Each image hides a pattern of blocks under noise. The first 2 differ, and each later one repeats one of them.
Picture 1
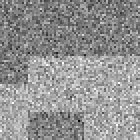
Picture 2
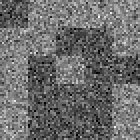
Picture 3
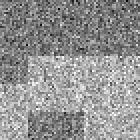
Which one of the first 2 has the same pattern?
1
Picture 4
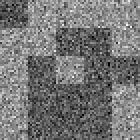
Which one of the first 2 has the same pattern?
2
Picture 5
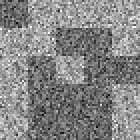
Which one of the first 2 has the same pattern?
2
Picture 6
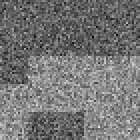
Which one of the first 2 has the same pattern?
1
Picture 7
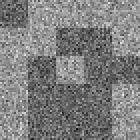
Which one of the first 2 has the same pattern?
2
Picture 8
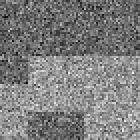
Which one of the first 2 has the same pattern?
1
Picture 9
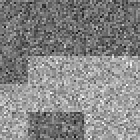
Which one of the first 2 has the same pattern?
1
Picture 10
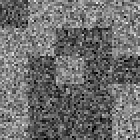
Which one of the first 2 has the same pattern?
2
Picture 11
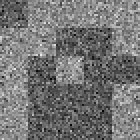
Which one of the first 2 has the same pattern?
2
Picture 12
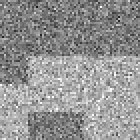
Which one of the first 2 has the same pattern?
1
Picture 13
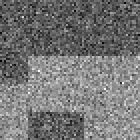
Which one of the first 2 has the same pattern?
1
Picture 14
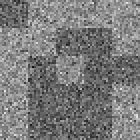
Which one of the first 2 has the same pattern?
2
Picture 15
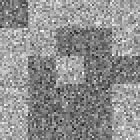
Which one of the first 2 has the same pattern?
2
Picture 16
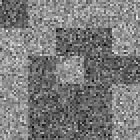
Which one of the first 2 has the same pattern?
2
